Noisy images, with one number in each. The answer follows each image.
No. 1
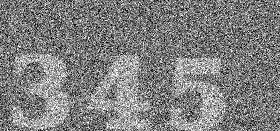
345
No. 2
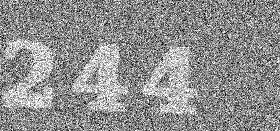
244
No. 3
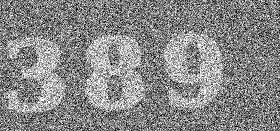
389
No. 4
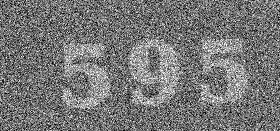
595
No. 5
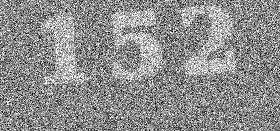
152
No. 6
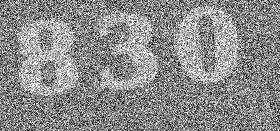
830
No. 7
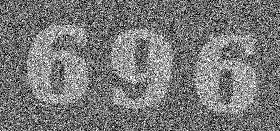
696
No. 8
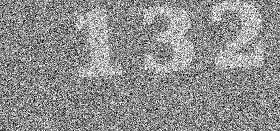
132
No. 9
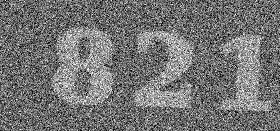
821
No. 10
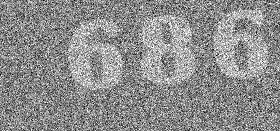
686
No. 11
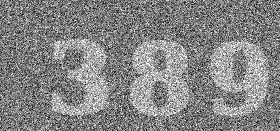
389
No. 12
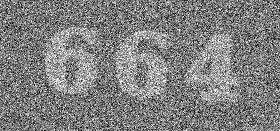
664
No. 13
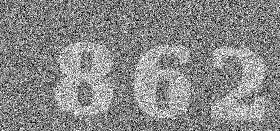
862
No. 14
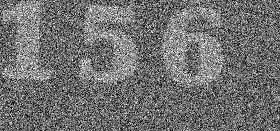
156
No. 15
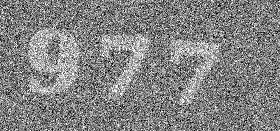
977
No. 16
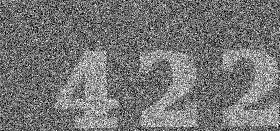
422
